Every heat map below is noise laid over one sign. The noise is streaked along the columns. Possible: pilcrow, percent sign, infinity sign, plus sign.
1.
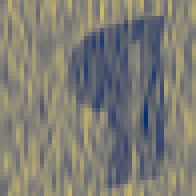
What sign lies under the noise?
pilcrow
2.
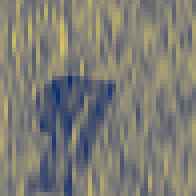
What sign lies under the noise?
pilcrow
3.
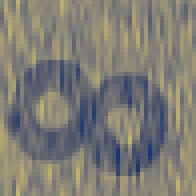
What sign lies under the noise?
infinity sign
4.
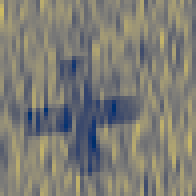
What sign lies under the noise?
plus sign
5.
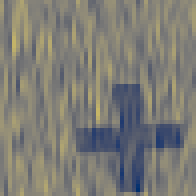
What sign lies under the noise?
plus sign
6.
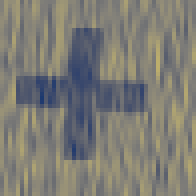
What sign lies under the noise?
plus sign
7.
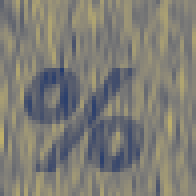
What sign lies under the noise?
percent sign
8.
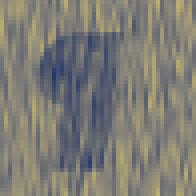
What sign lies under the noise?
pilcrow
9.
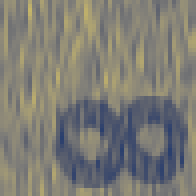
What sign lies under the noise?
infinity sign
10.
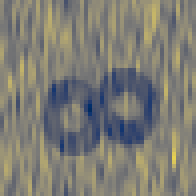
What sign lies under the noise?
infinity sign
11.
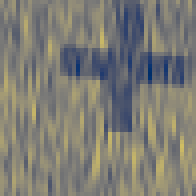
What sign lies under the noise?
plus sign
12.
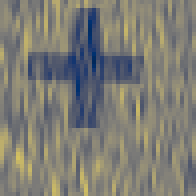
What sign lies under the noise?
plus sign
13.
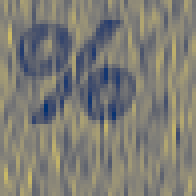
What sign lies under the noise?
percent sign
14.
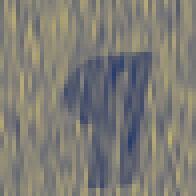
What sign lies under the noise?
pilcrow
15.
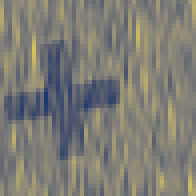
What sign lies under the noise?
plus sign
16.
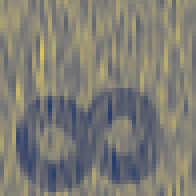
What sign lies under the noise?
infinity sign
